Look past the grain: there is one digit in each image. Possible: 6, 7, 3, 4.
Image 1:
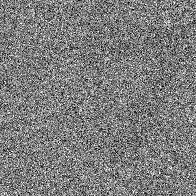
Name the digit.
7
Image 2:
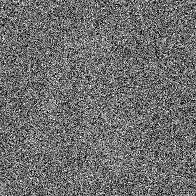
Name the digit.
4
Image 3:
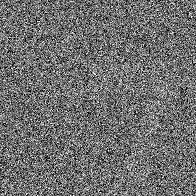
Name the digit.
7
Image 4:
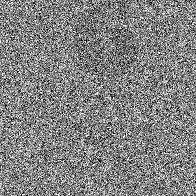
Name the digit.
6
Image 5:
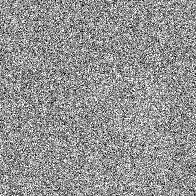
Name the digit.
3
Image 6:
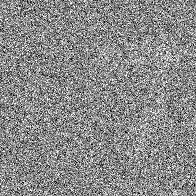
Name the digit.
7
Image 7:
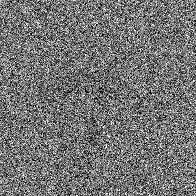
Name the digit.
7
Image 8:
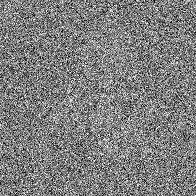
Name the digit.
4
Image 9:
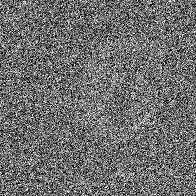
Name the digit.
6
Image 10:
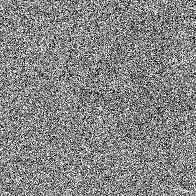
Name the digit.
4
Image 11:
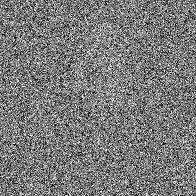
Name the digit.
4
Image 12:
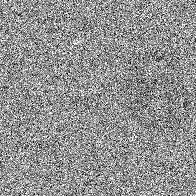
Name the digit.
6
